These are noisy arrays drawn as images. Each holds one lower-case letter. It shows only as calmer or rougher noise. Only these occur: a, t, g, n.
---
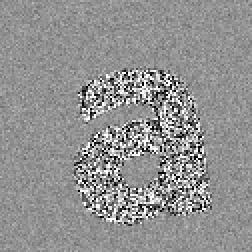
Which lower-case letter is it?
a
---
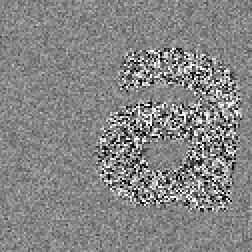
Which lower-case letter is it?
a
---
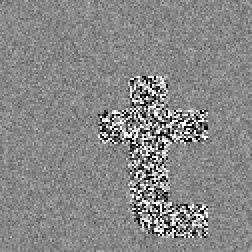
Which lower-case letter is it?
t
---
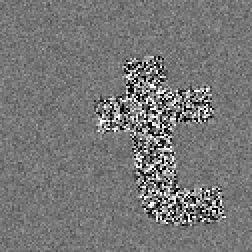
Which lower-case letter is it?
t
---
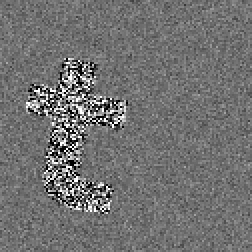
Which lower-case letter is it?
t
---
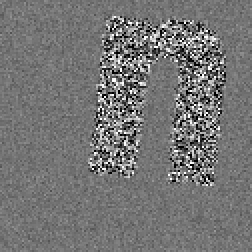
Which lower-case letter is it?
n
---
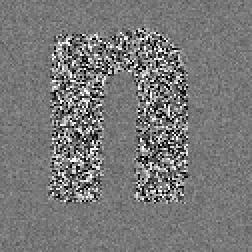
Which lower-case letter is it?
n
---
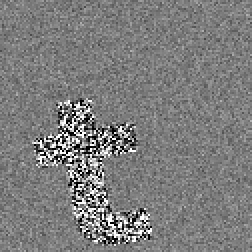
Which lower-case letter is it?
t
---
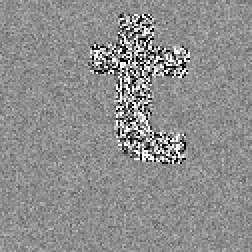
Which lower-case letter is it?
t
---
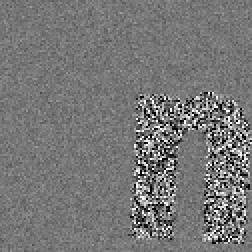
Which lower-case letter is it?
n
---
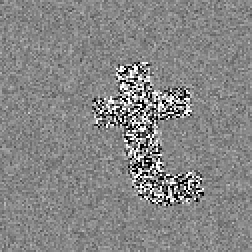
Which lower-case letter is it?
t
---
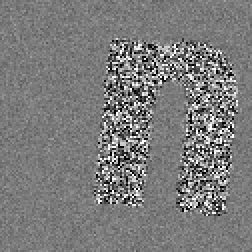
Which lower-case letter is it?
n
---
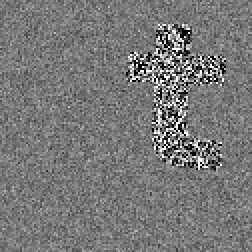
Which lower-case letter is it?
t
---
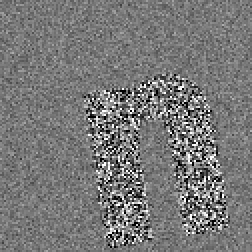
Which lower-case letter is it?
n
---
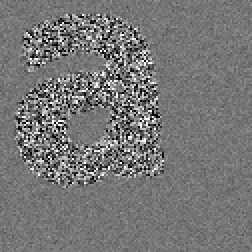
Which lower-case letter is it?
a
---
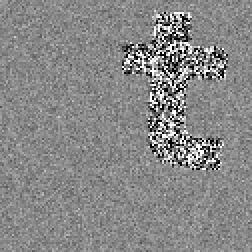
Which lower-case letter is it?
t
